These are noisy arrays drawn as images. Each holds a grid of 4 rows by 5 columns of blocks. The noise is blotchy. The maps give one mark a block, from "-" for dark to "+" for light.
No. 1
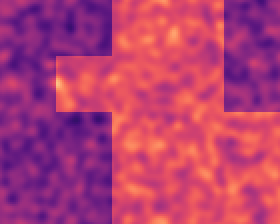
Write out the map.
- - + + -
- + + + -
- - + + +
- - + + +
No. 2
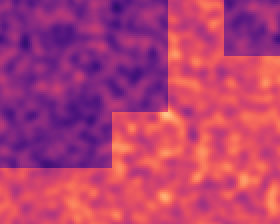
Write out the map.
- - - + -
- - - + +
- - + + +
+ + + + +
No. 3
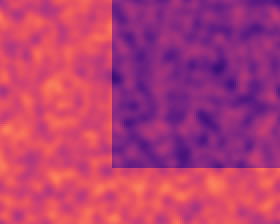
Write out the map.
+ + - - -
+ + - - -
+ + - - -
+ + + + +
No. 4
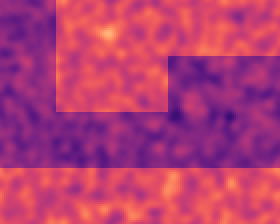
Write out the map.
- + + + +
- + + - -
- - - - -
+ + + + +
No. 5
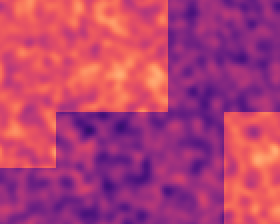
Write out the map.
+ + + - -
+ + + - -
+ - - - +
- - - - +
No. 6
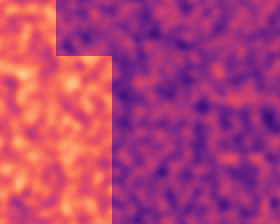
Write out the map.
+ - - - -
+ + - - -
+ + - - -
+ + - - -
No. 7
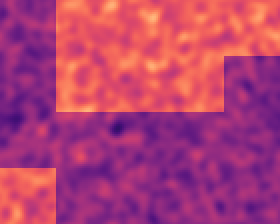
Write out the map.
- + + + +
- + + + -
- - - - -
+ - - - -
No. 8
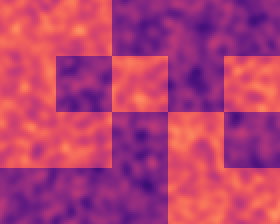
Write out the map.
+ + - - -
+ - + - +
+ + - + -
- - - + +
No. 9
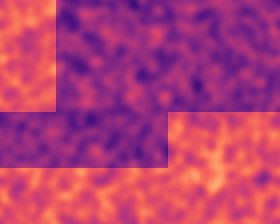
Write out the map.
+ - - - -
+ - - - -
- - - + +
+ + + + +
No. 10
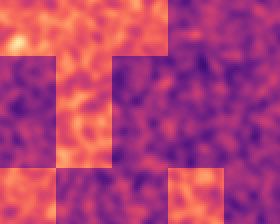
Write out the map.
+ + + - -
- + - - -
- + - - -
+ - - + -
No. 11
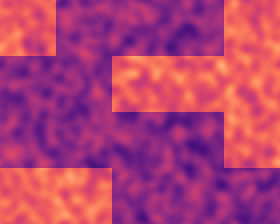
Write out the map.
+ - - - +
- - + + +
- - - - +
+ + - - -
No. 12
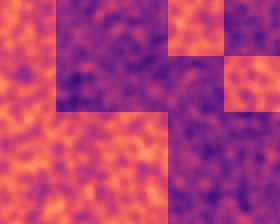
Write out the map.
+ - - + -
+ - - - +
+ + + - -
+ + + - -
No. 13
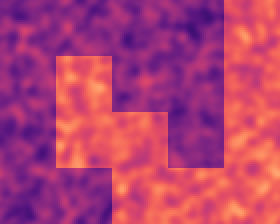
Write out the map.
- - - - +
- + - - +
- + + - +
- - + + +
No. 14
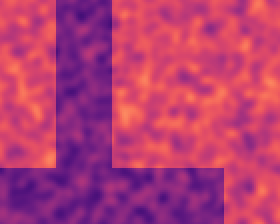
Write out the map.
+ - + + +
+ - + + +
+ - + + +
- - - - +
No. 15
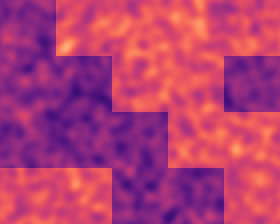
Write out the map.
- + + + +
- - + + -
- - - + +
+ + - - +
